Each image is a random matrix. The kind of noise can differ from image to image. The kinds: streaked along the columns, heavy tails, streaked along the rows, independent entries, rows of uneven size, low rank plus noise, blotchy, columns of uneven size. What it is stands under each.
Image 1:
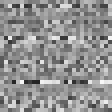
rows of uneven size
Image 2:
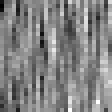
streaked along the columns
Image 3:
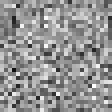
low rank plus noise
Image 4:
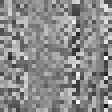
columns of uneven size
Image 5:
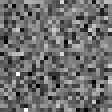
independent entries
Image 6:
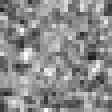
blotchy
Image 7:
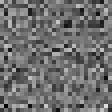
low rank plus noise
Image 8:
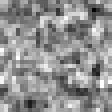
blotchy
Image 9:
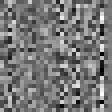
columns of uneven size
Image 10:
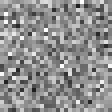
independent entries
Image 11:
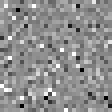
heavy tails
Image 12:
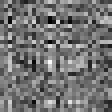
low rank plus noise
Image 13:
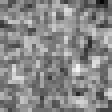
blotchy
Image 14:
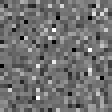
heavy tails
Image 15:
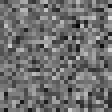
low rank plus noise
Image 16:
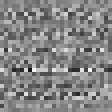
rows of uneven size
